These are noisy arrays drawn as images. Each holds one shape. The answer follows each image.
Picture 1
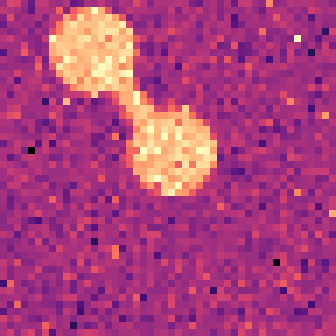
dumbbell
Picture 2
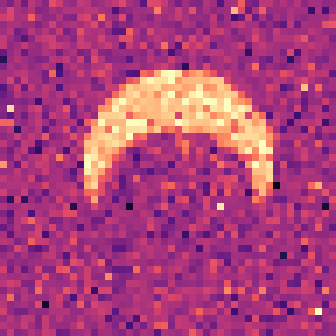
crescent
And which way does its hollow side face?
down
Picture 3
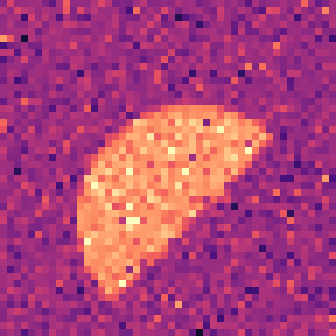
half disc
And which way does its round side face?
up and left
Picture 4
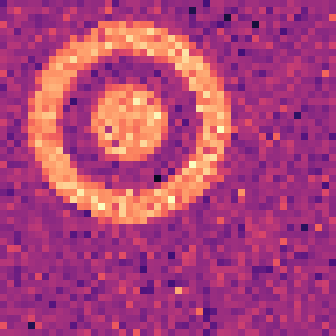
bullseye
